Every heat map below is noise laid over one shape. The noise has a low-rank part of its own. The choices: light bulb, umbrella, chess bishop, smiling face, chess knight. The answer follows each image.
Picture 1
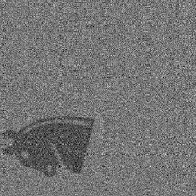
dark chess knight
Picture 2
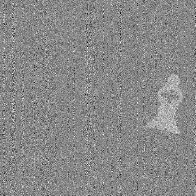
light chess bishop, middle right
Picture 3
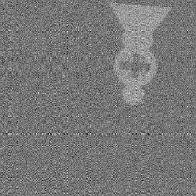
light chess bishop
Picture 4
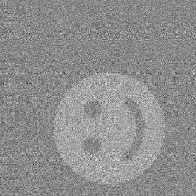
light smiling face
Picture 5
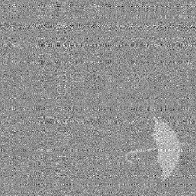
light umbrella, bottom right
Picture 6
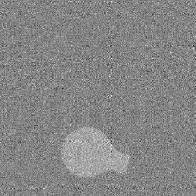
light light bulb, bottom middle
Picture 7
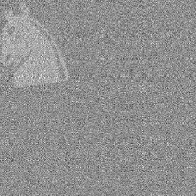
light chess knight, top left
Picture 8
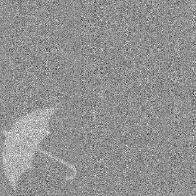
light umbrella, bottom left
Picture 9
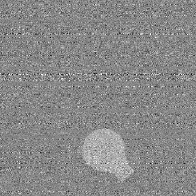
light light bulb, bottom middle
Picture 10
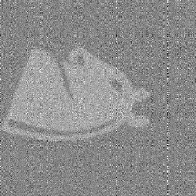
light chess knight
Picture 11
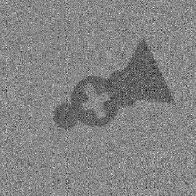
dark chess bishop
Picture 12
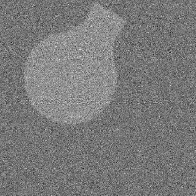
light light bulb
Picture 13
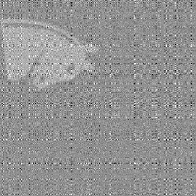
light chess knight
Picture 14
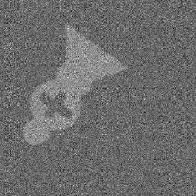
light chess bishop
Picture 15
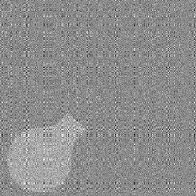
light light bulb, bottom left
